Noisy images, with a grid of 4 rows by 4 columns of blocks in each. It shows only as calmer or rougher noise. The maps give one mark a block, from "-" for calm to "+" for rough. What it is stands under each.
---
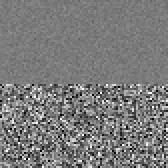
- - - -
- - - -
+ + + +
+ + + +
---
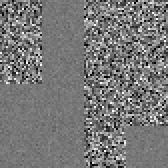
+ - + +
+ - + +
- - + +
- - + -
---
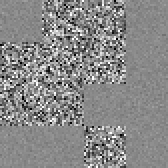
- + + -
+ + + -
+ + - -
- - + -
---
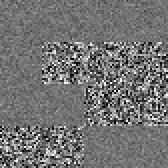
- - - -
- + + +
- - + +
+ + - -
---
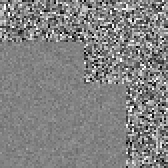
+ + + +
- - + +
- - - +
- - - +
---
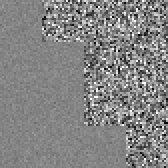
- + + +
- - + +
- - + +
- - - +
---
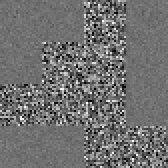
- - + -
- + + -
+ + + -
- - + +
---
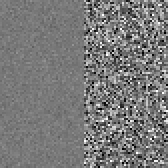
- - + +
- - + +
- - + +
- - + +
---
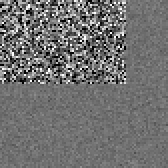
+ + + -
+ + + -
- - - -
- - - -
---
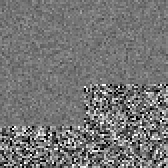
- - - -
- - - -
- - + +
+ + + +
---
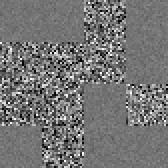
- - + -
+ + + -
+ + - +
- + - -
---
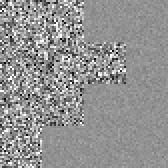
+ + - -
+ + + -
+ + - -
+ - - -
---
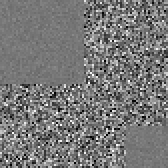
- - + +
- - + +
+ + + +
+ + + -
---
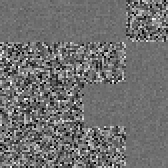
- - - +
+ + + -
+ + - -
+ + + -
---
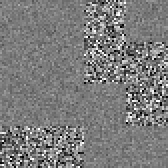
- - + -
- - + +
- - - +
+ + - -
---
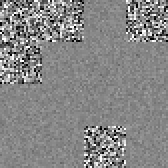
+ + - +
+ - - -
- - - -
- - + -
